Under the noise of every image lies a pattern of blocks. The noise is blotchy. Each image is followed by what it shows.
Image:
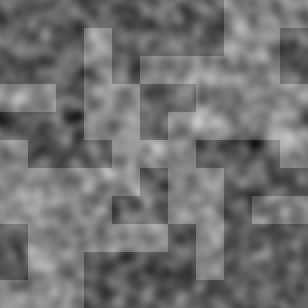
the same after a half turn
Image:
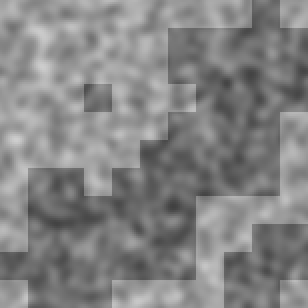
mirrored about the diagonal from the top left
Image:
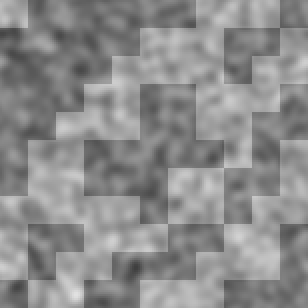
mirrored about the diagonal from the top left
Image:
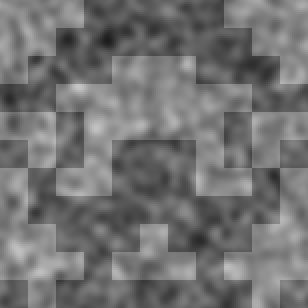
left and right mirror each other
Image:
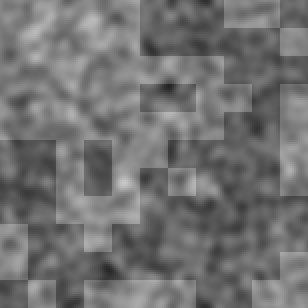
mirrored about the diagonal from the top left
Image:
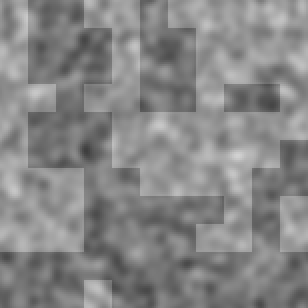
no symmetry
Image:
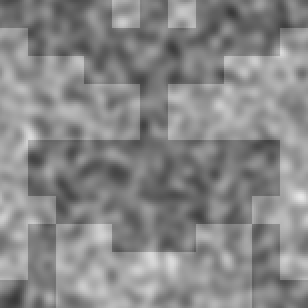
left and right mirror each other
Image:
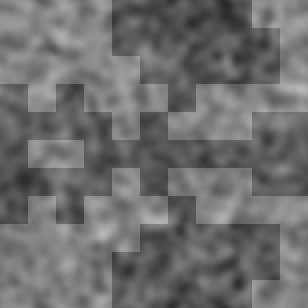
top and bottom mirror each other
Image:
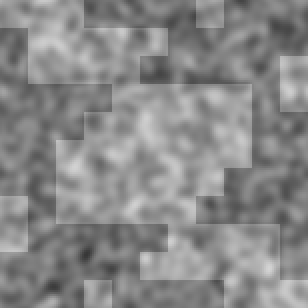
the same after a half turn
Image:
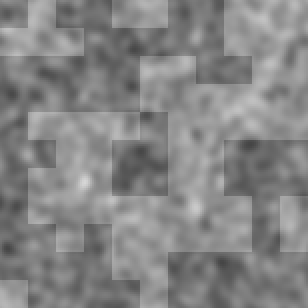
no symmetry
